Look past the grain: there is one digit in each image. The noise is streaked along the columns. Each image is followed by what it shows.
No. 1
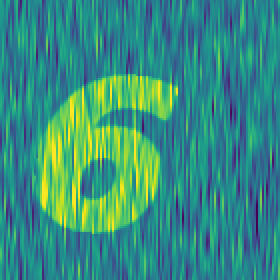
6
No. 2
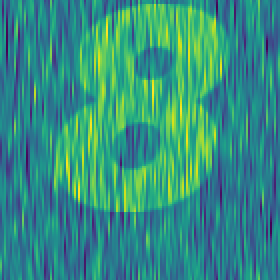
8
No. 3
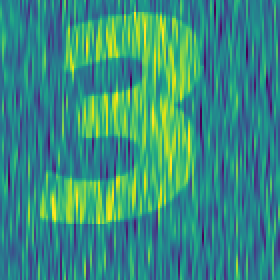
3
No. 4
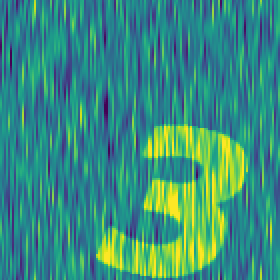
3
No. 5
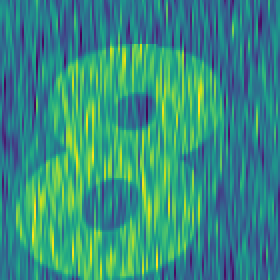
8
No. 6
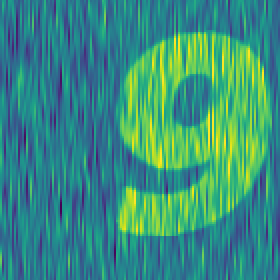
9
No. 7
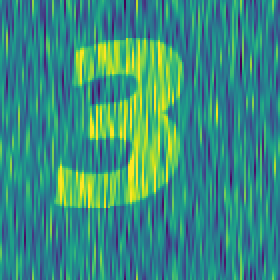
3
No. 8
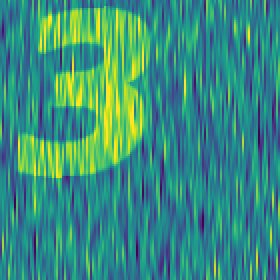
3
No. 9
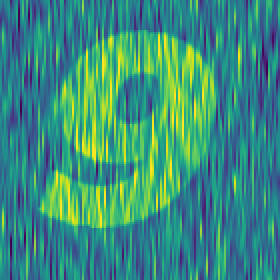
9
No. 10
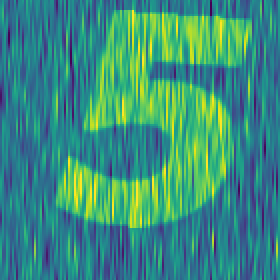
5
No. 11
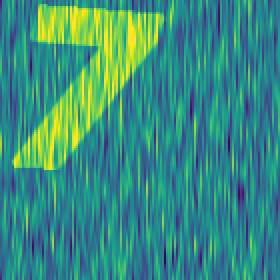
7
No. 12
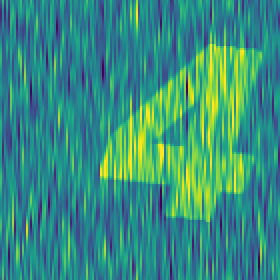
4
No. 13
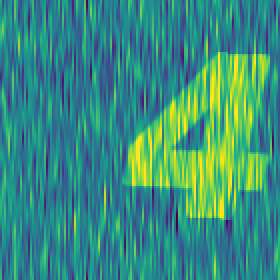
4
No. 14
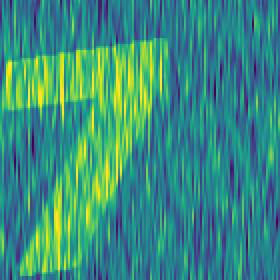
7
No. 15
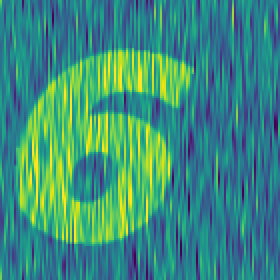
6
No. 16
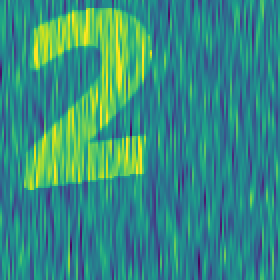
2
